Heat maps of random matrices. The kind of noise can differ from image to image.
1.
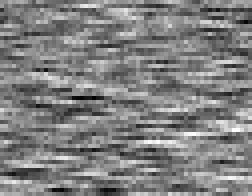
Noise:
streaked along the rows
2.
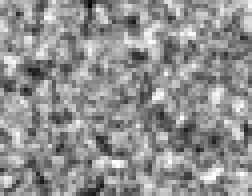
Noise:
blotchy
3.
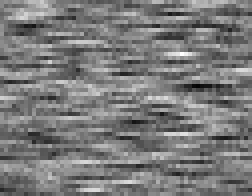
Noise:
streaked along the rows
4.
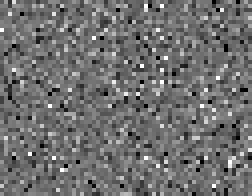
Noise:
heavy tails
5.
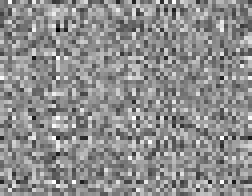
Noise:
low rank plus noise
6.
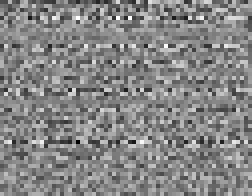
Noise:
rows of uneven size
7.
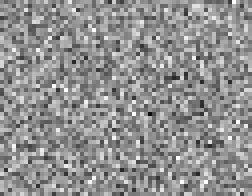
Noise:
independent entries
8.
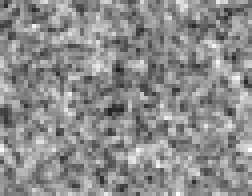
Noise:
blotchy
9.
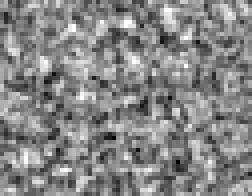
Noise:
blotchy
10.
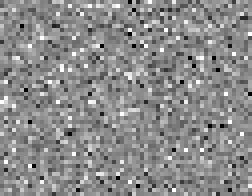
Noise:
heavy tails
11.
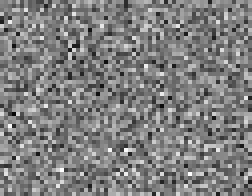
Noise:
independent entries
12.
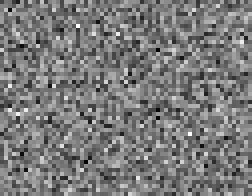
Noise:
independent entries
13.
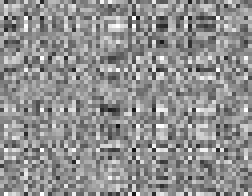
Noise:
low rank plus noise
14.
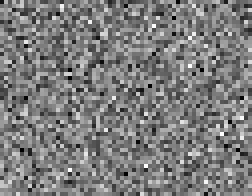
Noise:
independent entries
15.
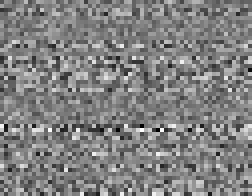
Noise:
rows of uneven size
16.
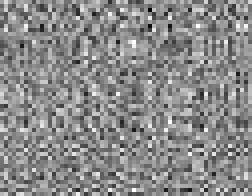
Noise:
low rank plus noise
